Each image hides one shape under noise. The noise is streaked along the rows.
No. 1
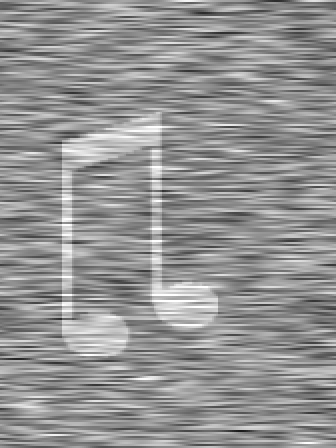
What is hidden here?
light pair of musical notes
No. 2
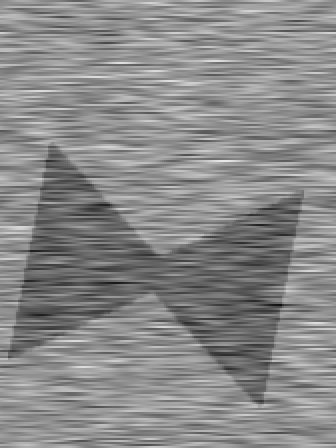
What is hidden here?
dark bow tie
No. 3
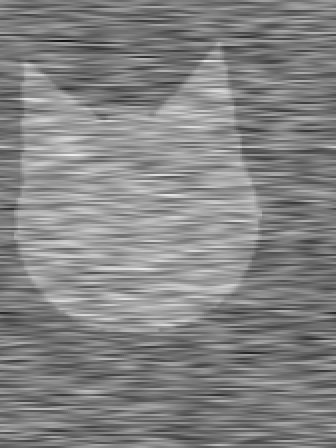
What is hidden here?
light cat's head
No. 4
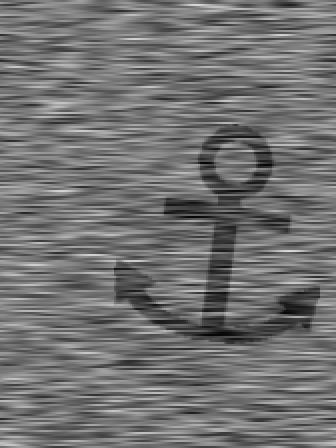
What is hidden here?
dark anchor
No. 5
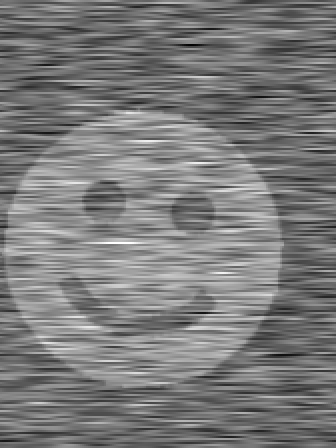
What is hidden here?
light smiling face
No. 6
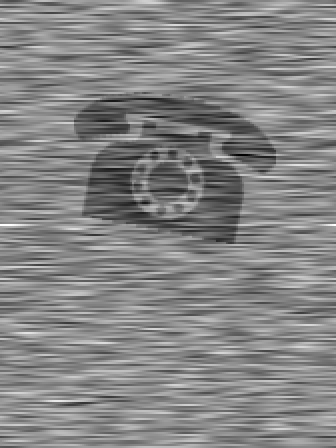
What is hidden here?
dark telephone
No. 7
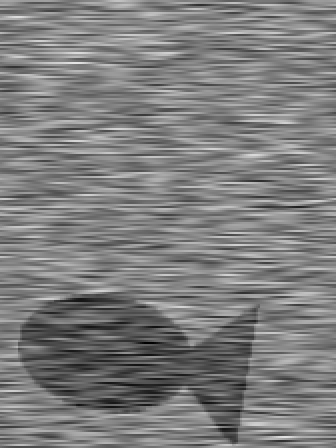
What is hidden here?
dark fish
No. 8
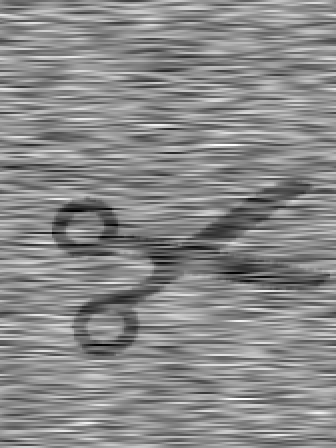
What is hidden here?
dark pair of scissors
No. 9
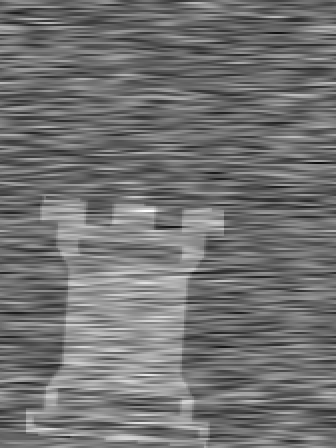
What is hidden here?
light chess rook
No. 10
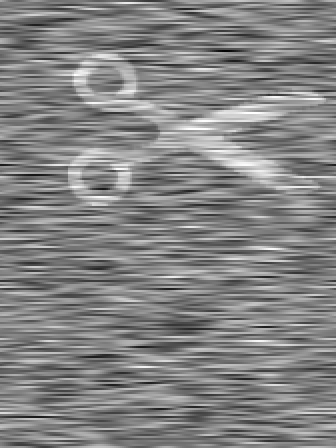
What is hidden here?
light pair of scissors
